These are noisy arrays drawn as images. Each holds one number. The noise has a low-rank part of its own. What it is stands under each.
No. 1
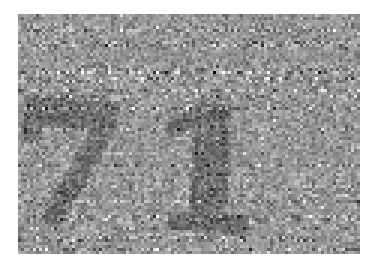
71
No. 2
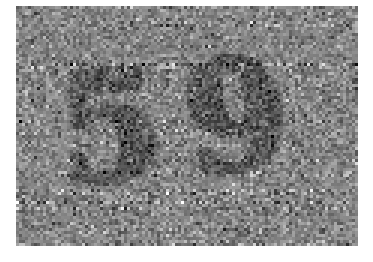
59
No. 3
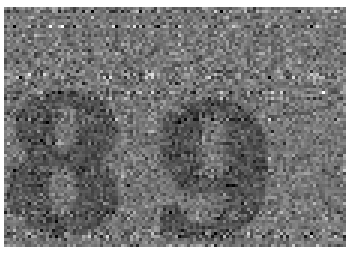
89
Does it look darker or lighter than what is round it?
darker
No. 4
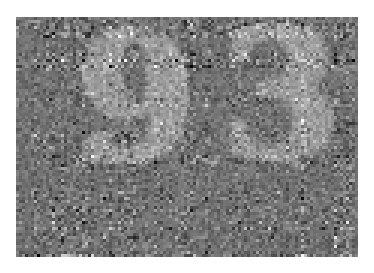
93
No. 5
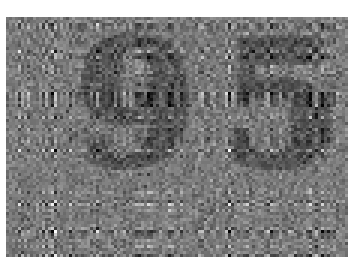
95
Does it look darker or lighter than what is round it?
darker
